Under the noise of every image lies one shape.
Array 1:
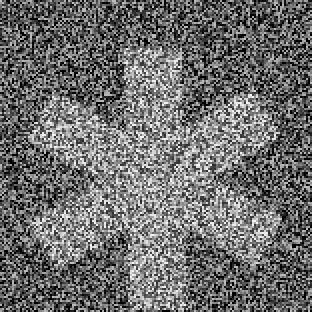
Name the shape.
asterisk
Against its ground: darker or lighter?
lighter
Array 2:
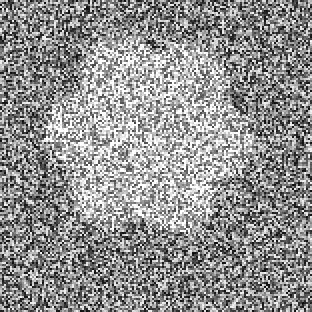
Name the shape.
flower
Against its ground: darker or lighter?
lighter
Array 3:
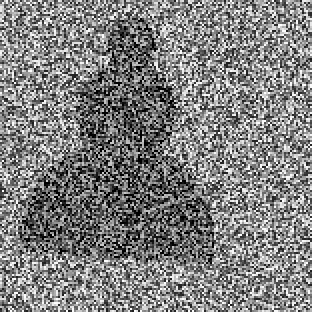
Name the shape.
chess pawn
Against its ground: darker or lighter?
darker
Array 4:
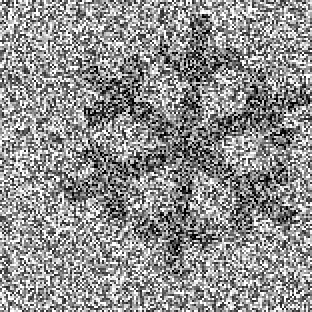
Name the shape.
snowflake
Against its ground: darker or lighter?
darker
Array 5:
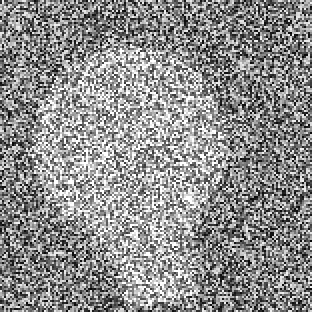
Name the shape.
light bulb
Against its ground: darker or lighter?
lighter
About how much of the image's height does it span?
nearly all
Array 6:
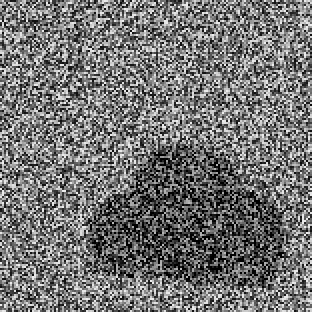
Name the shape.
cloud
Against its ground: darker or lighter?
darker
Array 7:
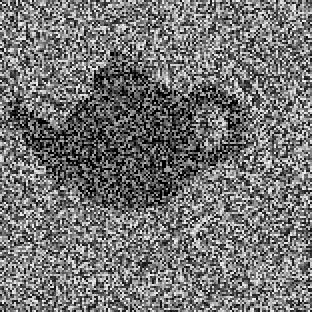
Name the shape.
teapot
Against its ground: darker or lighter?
darker
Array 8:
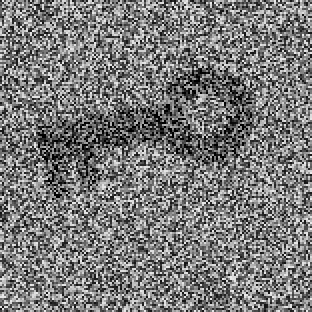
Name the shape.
key
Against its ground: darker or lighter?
darker
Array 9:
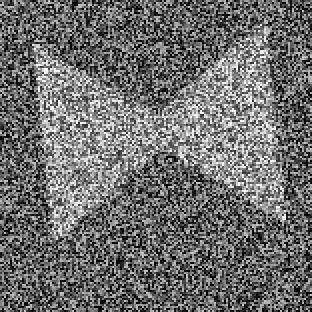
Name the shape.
bow tie
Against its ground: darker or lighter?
lighter
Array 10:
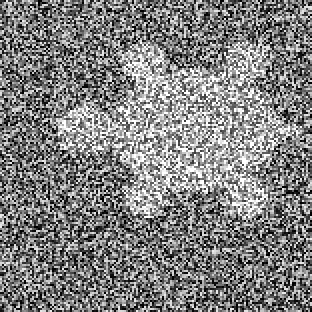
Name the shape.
turtle
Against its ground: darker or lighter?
lighter
